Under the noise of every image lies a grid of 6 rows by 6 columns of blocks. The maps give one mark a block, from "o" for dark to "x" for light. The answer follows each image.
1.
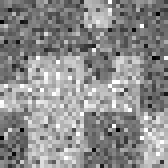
o o o x o o
o o o o o o
o x x o x o
x x x x x o
o x x o o x
o x x o o x
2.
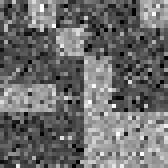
o x o o o x
o o x o o o
o o o x o o
x x o x o o
o o o x x x
o o o x x x
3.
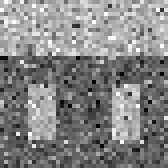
x x x x x x
x x x x x x
o o o o o o
o x o o x o
o x o o x o
o o o o o o
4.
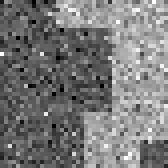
o o x x x x
o o o o x x
o o o o x x
o o o o x x
o o o x x x
o o o x x o
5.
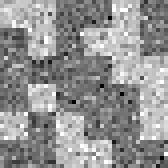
x x o o x o
o x o x x o
o o o o x x
o x o o o x
x o x o o x
o o x x o o
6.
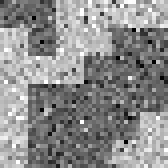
o o x x x x
x o x x o o
x x x o o o
x o o o o o
x o o o o x
x o o o x x
